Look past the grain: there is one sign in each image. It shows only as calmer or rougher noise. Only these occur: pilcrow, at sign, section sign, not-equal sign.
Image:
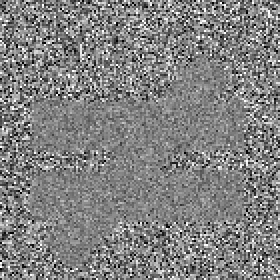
not-equal sign
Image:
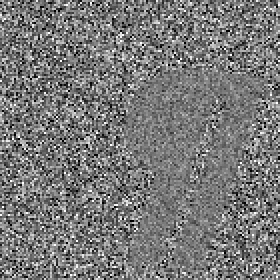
pilcrow
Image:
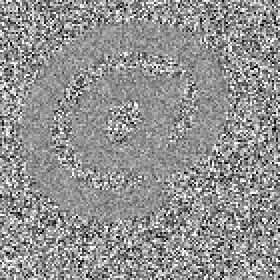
at sign
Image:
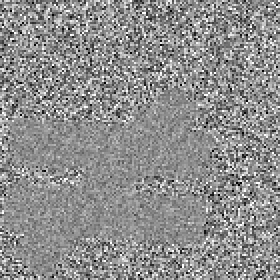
not-equal sign
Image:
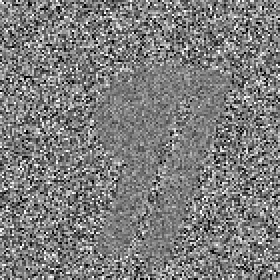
pilcrow
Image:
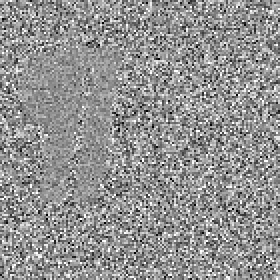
pilcrow
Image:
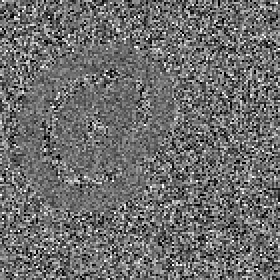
at sign
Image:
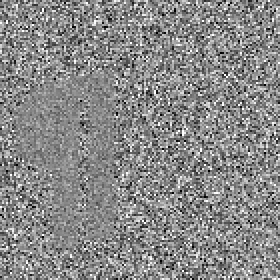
pilcrow
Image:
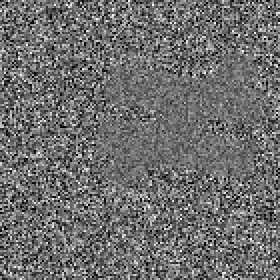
not-equal sign
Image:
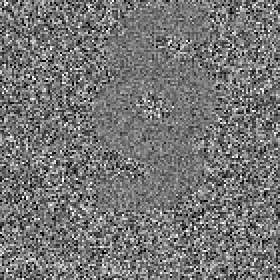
section sign
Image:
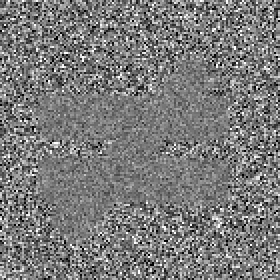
not-equal sign
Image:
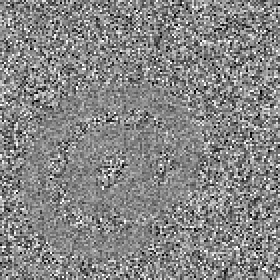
at sign
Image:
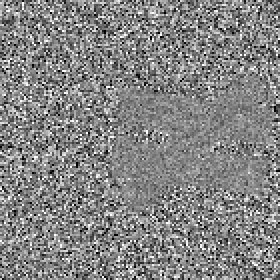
not-equal sign
